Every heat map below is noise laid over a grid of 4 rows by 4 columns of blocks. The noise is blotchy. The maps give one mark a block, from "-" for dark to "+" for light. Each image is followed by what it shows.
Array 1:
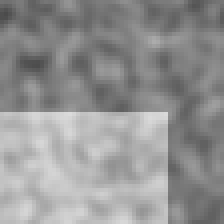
- - - -
- - - -
+ + + -
+ + + -
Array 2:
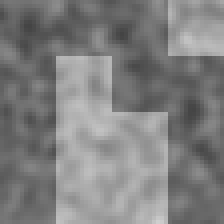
- - - +
- + - -
- + + -
- + + -
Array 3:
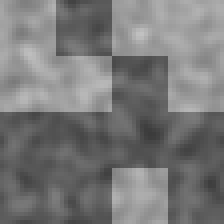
+ - + +
+ + - +
- - - -
- - + -
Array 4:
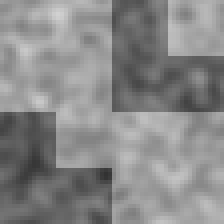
+ + - +
+ + - -
- + + +
- - + +
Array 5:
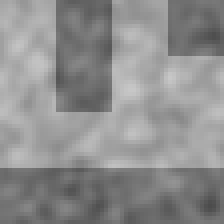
+ - + -
+ - + +
+ + + +
- - - -
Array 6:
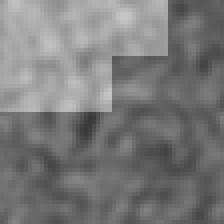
+ + + -
+ + - -
- - - -
- - - -
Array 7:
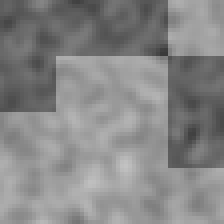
- - - +
- + + -
+ + + -
+ + + +
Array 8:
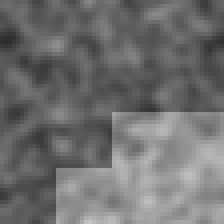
- - - -
- - - -
- - + +
- + + +
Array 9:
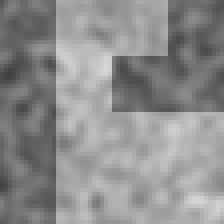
- + + -
- + - -
- + + +
- + + +
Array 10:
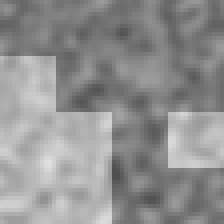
- - - -
+ - - -
+ + - +
+ + - -
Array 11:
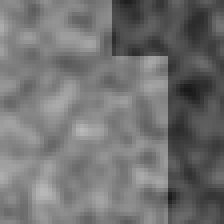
+ + - -
+ + + -
+ + + -
+ + + -
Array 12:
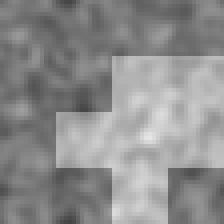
- - - -
- - + +
- + + +
- - + -
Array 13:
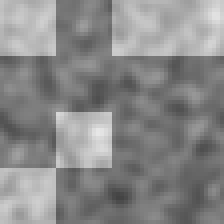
+ - + +
- - - -
- + - -
+ - - -
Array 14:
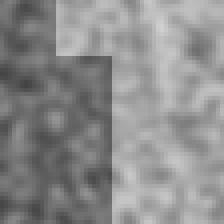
- + + +
- - + +
- - + +
- - + +
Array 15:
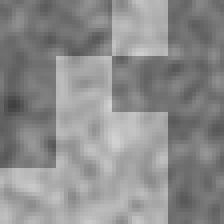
- - + -
- + - -
- + + -
+ + + -
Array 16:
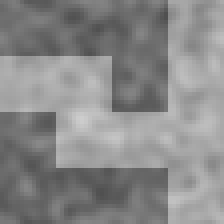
- - - +
+ + - +
- + + +
- - - +
